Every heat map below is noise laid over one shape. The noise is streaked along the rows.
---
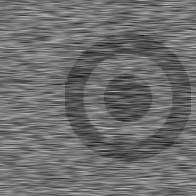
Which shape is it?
bullseye
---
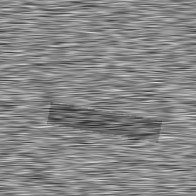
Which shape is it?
bar
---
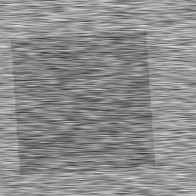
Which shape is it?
square
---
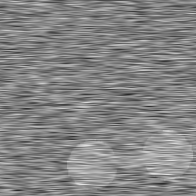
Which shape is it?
dumbbell
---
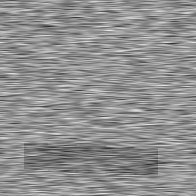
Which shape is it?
bar
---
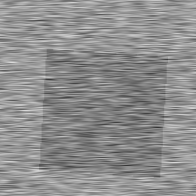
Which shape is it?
square
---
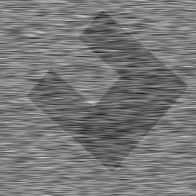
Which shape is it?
square with a notch
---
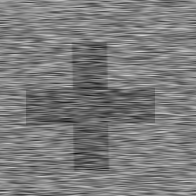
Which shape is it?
cross
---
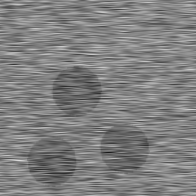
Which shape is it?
three dots
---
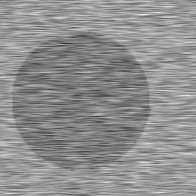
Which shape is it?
disc
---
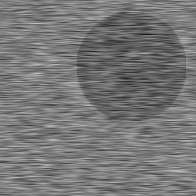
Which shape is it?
disc
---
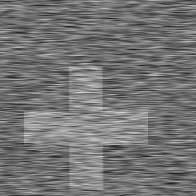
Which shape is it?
cross
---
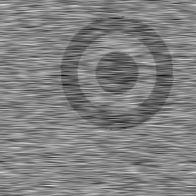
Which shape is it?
bullseye
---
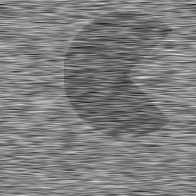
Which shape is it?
disc with a wedge cut out
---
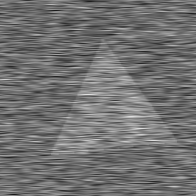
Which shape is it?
triangle
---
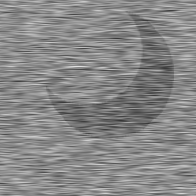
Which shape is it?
crescent
